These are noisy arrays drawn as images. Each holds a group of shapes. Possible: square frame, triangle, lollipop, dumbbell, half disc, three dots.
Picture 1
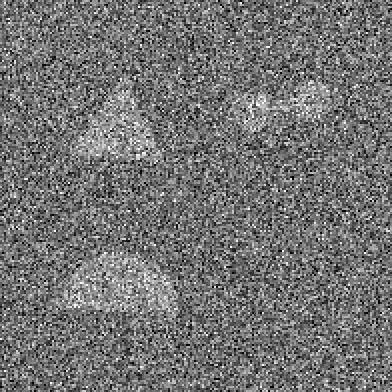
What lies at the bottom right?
nothing
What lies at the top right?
dumbbell
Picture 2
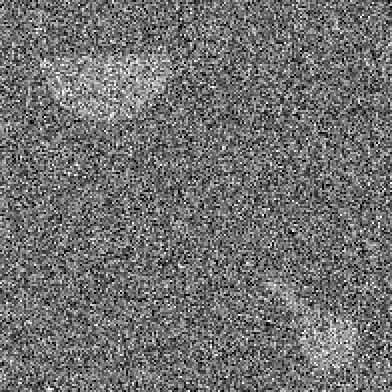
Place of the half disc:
top left
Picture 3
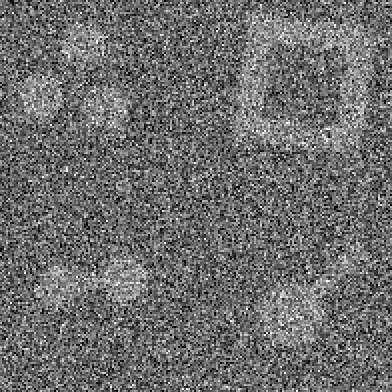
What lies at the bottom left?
dumbbell
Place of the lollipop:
bottom right
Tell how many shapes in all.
4
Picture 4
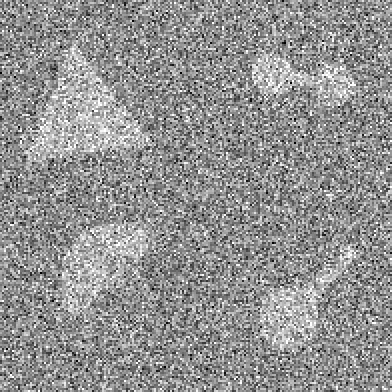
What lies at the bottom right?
lollipop
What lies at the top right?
dumbbell
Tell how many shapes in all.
4
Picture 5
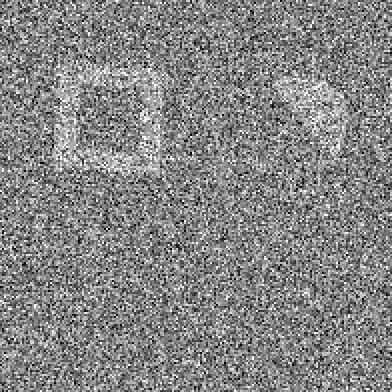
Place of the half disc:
top right
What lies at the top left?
square frame
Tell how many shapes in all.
2
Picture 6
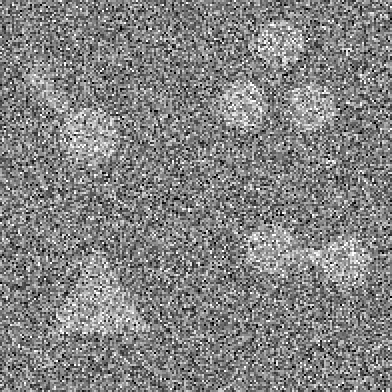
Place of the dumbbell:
bottom right
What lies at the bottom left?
triangle
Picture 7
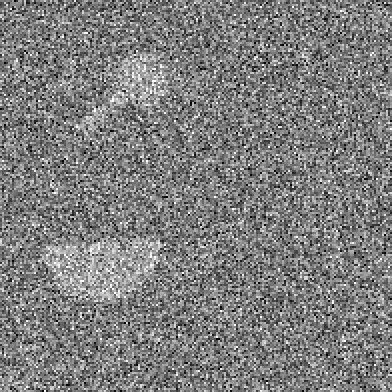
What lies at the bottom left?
half disc
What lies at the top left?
lollipop
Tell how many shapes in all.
2
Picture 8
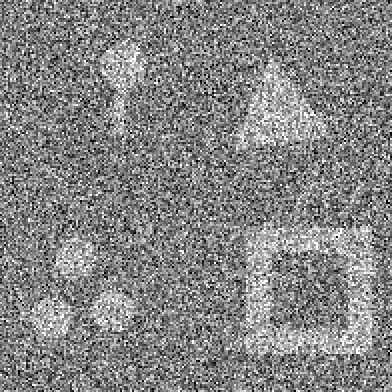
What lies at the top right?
triangle
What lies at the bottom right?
square frame
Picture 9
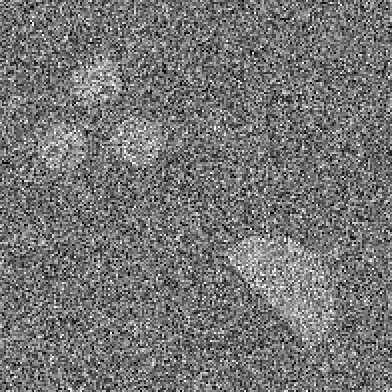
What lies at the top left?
three dots
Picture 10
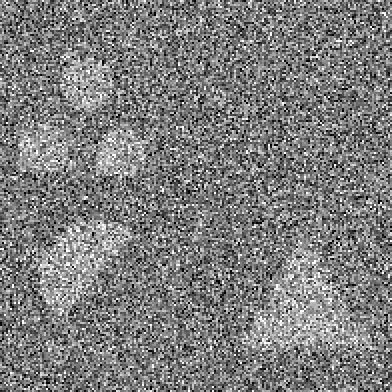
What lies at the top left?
three dots
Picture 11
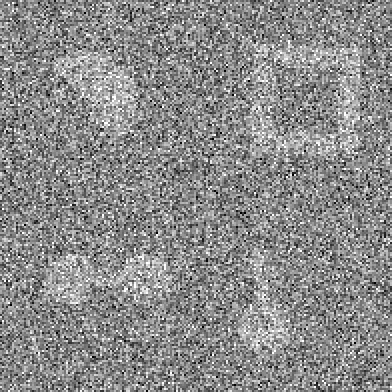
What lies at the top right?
square frame
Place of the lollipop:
bottom right
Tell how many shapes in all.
4
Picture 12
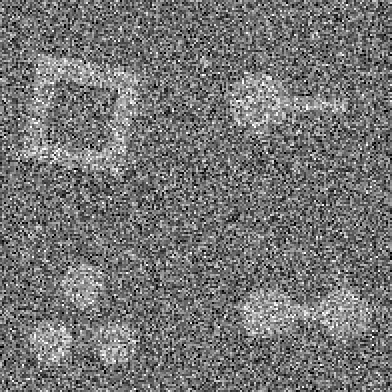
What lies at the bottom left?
three dots
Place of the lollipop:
top right
